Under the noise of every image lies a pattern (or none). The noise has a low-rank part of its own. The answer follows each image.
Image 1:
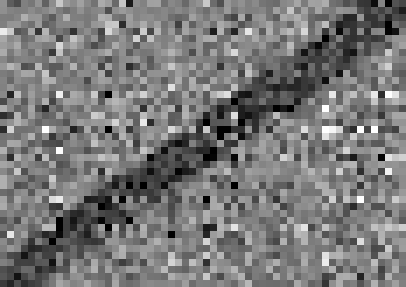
a diagonal band
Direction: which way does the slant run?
bottom left to top right
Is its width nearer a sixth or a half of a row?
a sixth
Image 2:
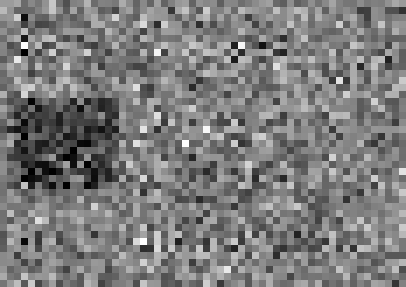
one block
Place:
middle left
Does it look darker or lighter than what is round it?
darker
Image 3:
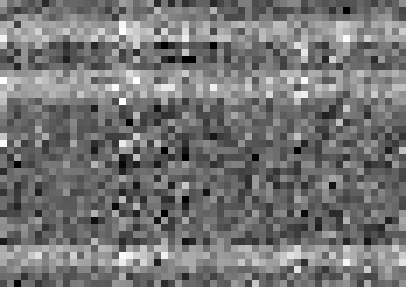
bands of rows
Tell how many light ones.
3
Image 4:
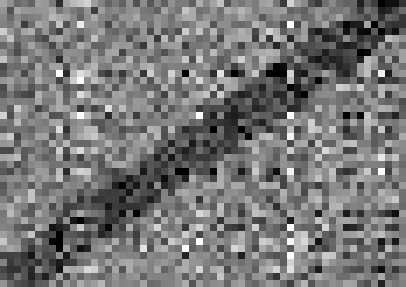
a diagonal band
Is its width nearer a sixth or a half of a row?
a sixth
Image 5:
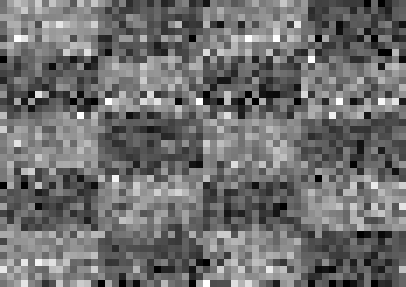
a checkerboard
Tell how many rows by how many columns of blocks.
5 by 4
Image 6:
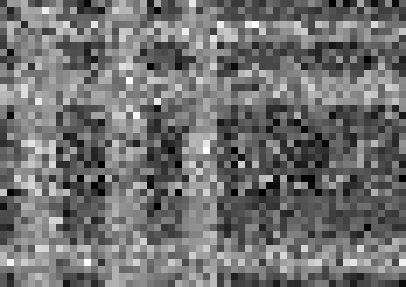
bands of rows crossing bands of columns
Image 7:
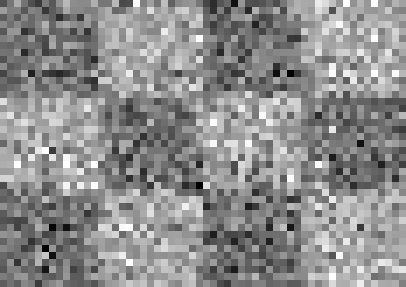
a checkerboard
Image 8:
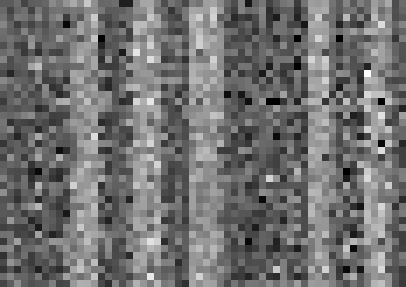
bands of columns
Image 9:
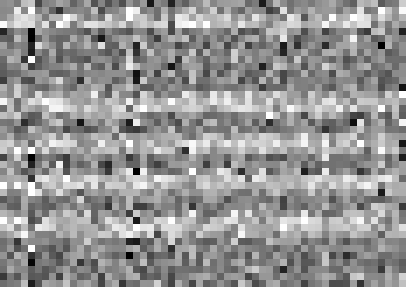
bands of rows
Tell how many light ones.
5
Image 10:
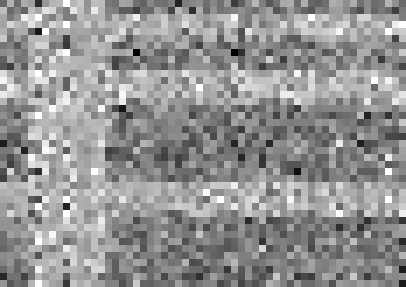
bands of rows crossing bands of columns
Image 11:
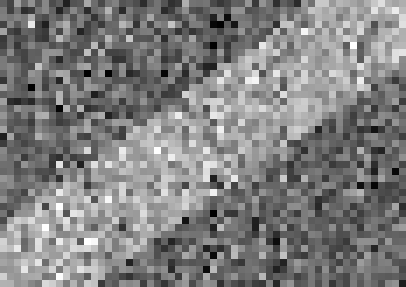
a diagonal band
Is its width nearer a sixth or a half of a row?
a half
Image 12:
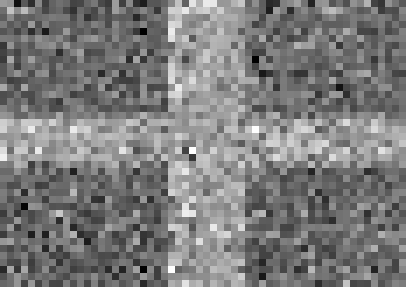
bands of rows crossing bands of columns
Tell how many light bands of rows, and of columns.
1 and 1
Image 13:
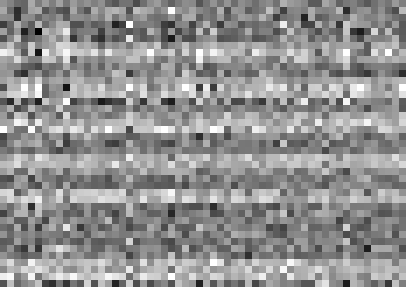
bands of rows
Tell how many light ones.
6
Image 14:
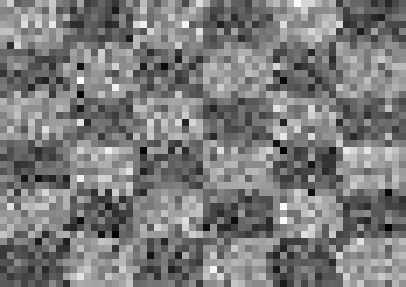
a checkerboard
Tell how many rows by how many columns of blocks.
6 by 6
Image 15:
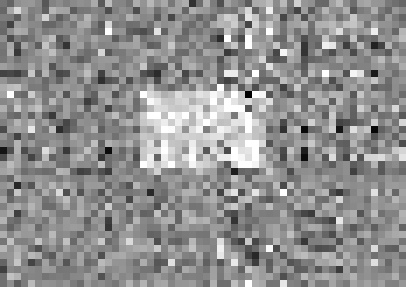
one block
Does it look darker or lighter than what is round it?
lighter
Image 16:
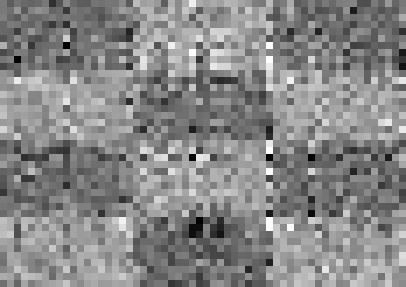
a checkerboard
